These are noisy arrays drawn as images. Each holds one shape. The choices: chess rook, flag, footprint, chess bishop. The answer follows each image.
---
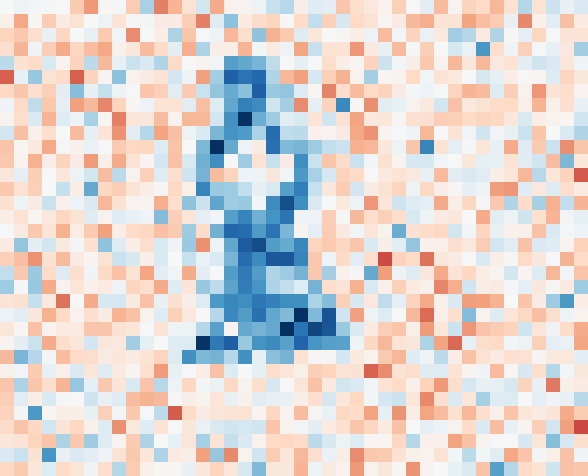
chess bishop
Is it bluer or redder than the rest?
bluer
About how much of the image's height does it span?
two thirds
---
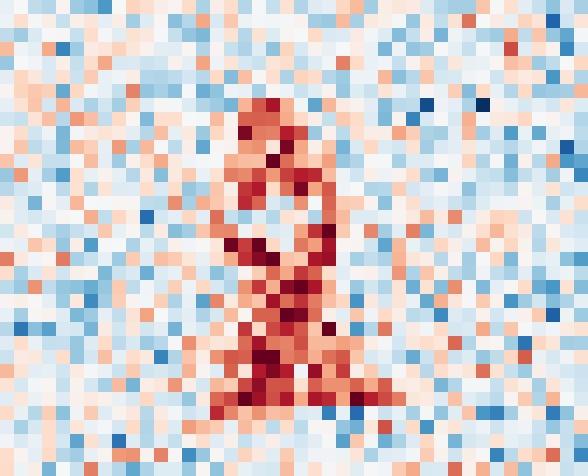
chess bishop
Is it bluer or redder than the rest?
redder
